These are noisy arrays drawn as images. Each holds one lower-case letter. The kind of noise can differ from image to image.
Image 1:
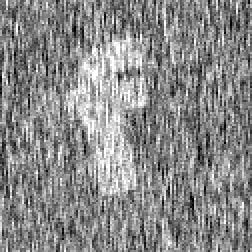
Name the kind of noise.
streaked along the columns
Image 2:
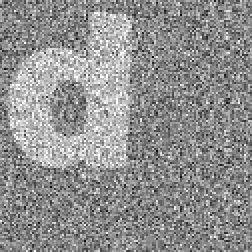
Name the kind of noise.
low rank plus noise
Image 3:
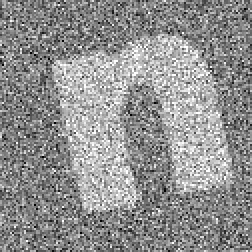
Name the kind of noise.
independent entries
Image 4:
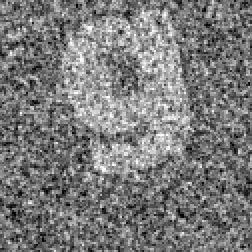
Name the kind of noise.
blotchy
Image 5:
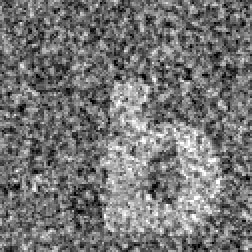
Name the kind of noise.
blotchy
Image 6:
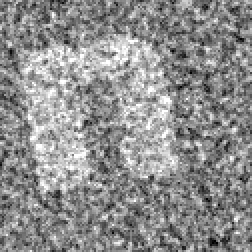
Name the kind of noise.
blotchy
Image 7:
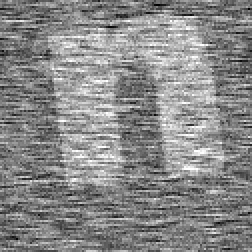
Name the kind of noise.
streaked along the rows
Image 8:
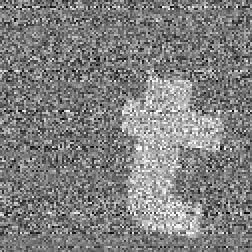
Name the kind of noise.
rows of uneven size
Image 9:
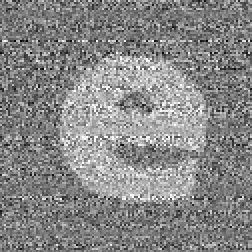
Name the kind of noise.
rows of uneven size
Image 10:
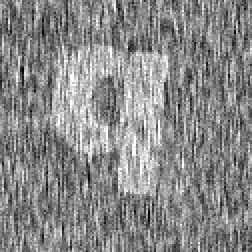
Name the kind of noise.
streaked along the columns
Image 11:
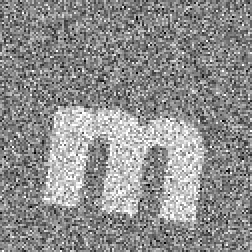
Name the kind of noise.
independent entries
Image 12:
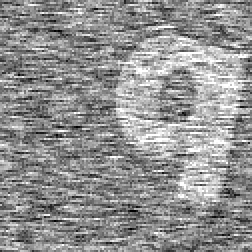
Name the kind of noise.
streaked along the rows
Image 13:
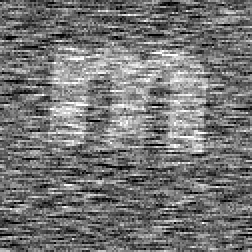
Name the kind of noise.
streaked along the rows
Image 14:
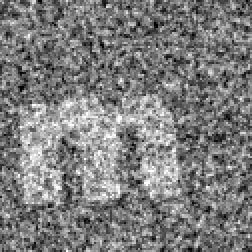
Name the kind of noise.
blotchy
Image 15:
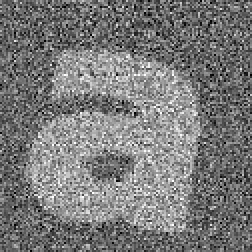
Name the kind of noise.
low rank plus noise
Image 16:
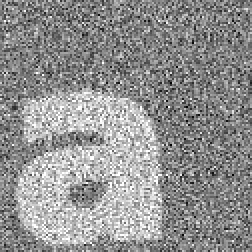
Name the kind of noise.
low rank plus noise
